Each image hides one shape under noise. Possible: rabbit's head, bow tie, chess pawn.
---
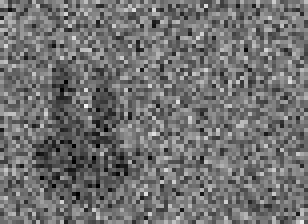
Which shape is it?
rabbit's head
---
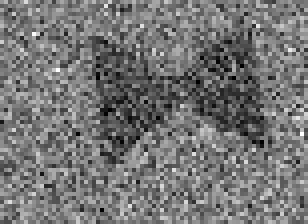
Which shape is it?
bow tie
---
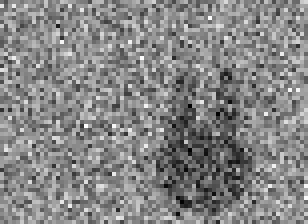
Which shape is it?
rabbit's head
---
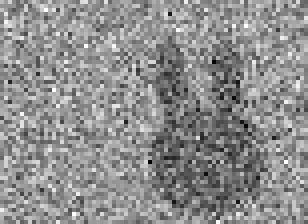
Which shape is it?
rabbit's head
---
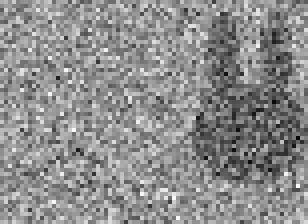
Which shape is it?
rabbit's head
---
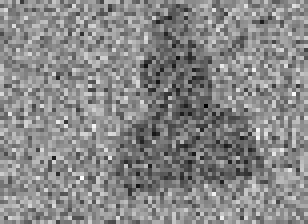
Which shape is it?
chess pawn
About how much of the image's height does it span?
nearly all
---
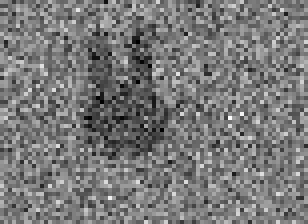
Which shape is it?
rabbit's head
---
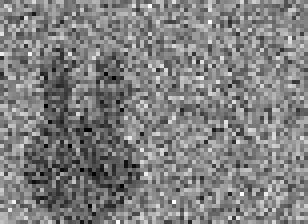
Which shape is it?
rabbit's head
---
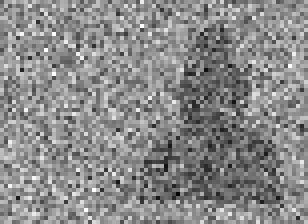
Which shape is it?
chess pawn
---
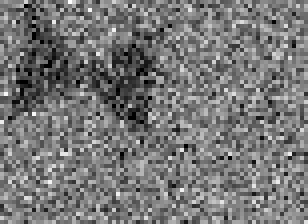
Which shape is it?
bow tie
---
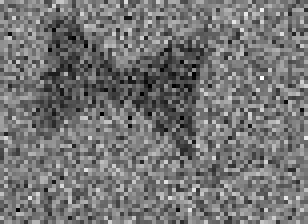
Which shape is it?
bow tie
